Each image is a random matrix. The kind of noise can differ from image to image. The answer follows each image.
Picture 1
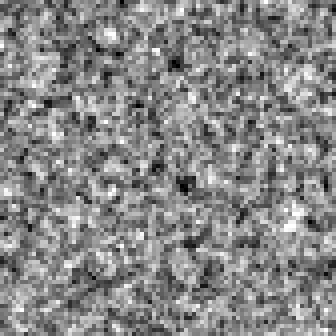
blotchy
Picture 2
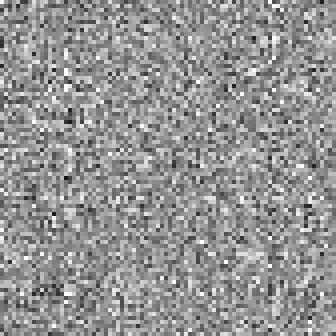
low rank plus noise
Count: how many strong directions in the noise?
five to eight
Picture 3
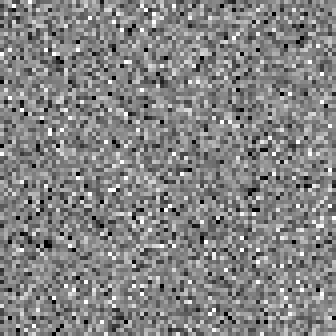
heavy tails
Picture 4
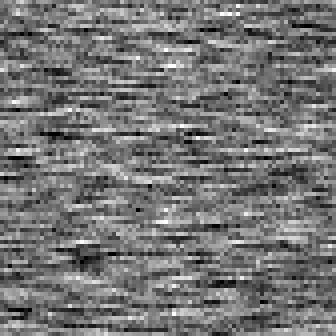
streaked along the rows
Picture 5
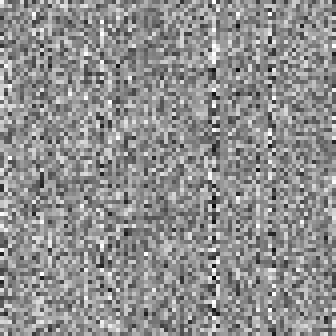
columns of uneven size
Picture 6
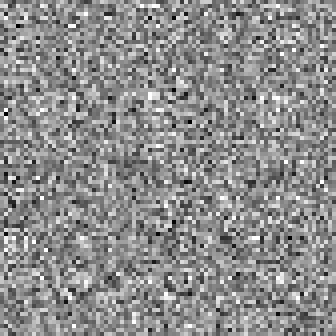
low rank plus noise
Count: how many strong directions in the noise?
five to eight
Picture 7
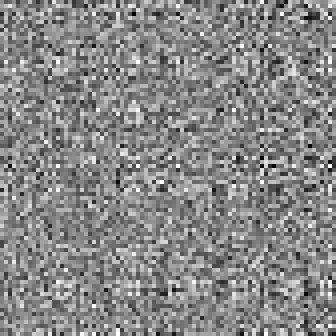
low rank plus noise
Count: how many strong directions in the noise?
two
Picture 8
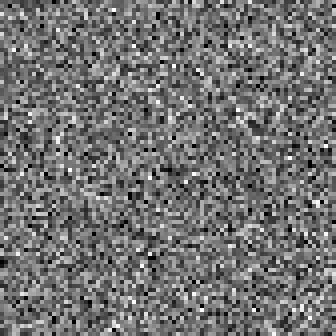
independent entries
